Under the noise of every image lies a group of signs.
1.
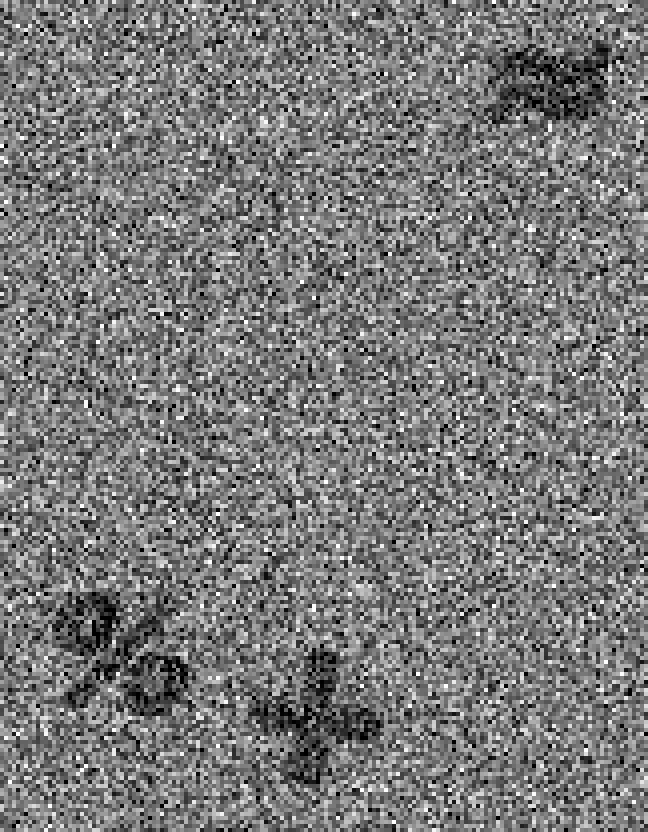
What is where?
top right: dark approximately sign; bottom left: dark percent sign; bottom middle: dark plus sign
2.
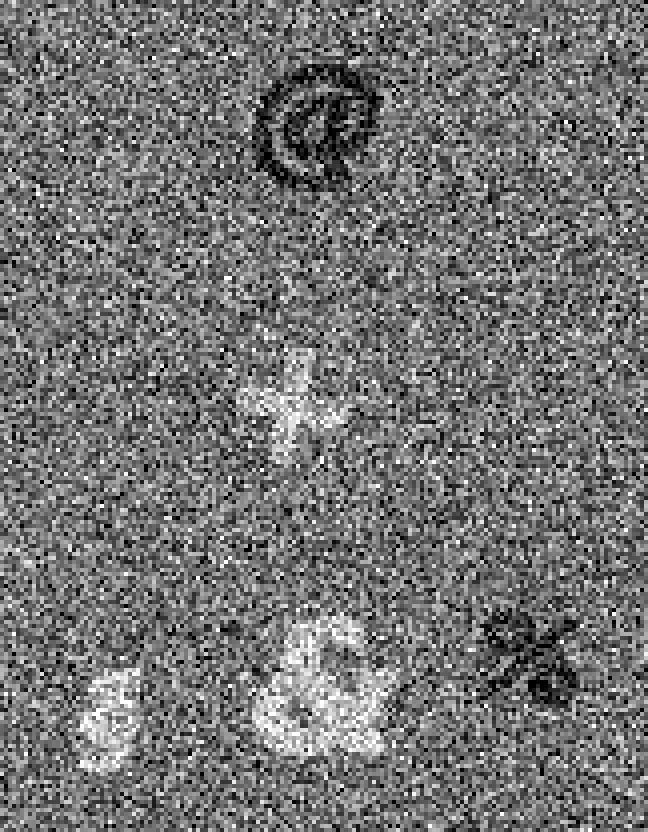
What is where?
top middle: dark at sign; centre: light plus sign; bottom left: light section sign; bottom middle: light ampersand; bottom right: dark percent sign
